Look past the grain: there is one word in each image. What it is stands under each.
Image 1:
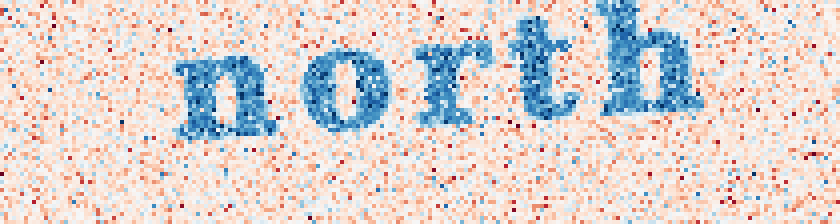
north
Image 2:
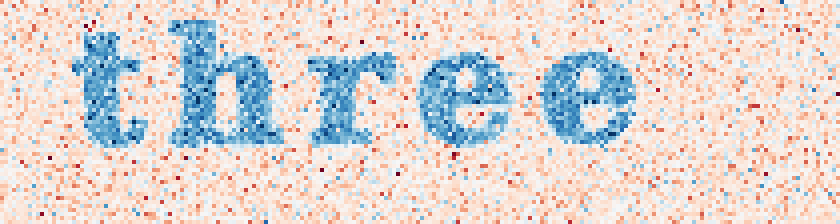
three
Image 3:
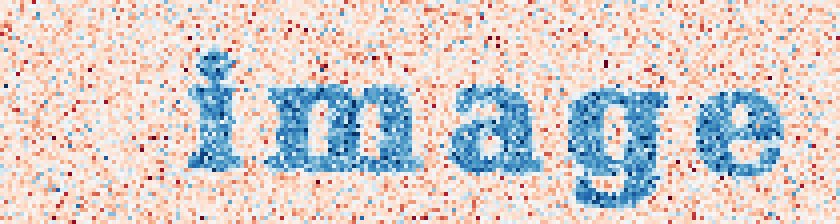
image
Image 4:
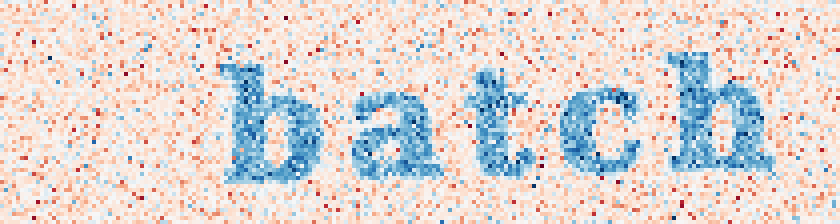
batch
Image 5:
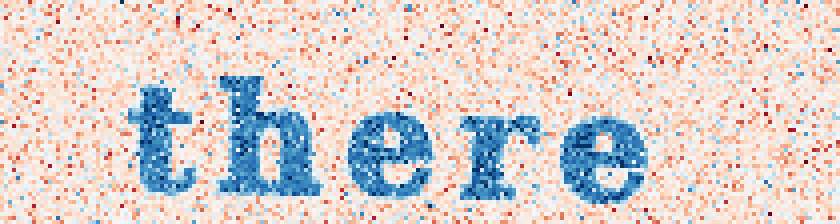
there
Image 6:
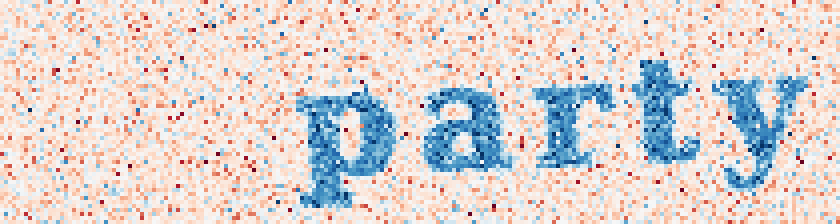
party
